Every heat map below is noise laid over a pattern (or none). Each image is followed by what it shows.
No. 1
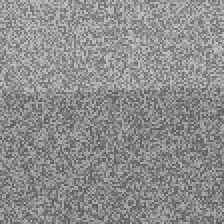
a sharp edge
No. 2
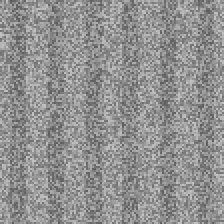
vertical stripes
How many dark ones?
6
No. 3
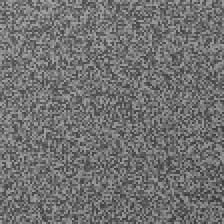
a smooth slope
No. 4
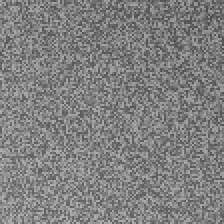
a smooth slope
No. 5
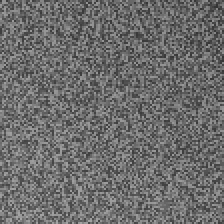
a smooth slope
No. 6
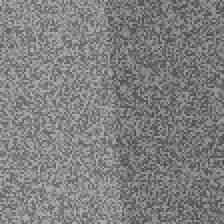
a sharp edge
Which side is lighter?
left
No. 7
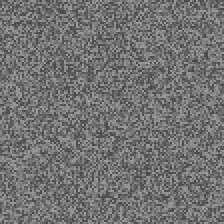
only noise
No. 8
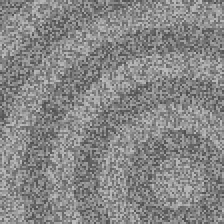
rings round one point
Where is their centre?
bottom right
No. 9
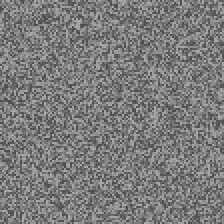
only noise
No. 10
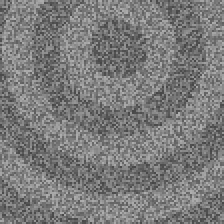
rings round one point
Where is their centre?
top middle
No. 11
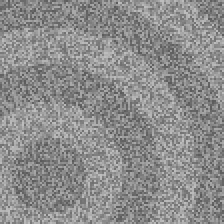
rings round one point
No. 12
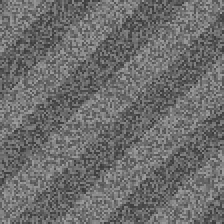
diagonal stripes
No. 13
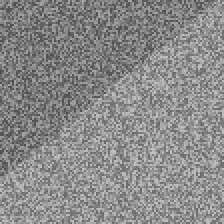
a sharp edge
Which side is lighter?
bottom right
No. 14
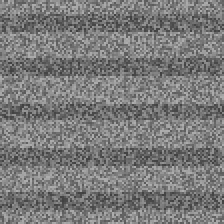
horizontal stripes
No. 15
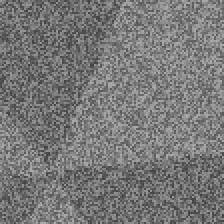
spokes from one point
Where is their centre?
bottom left
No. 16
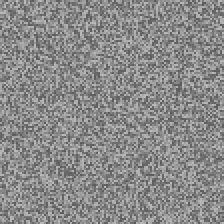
only noise
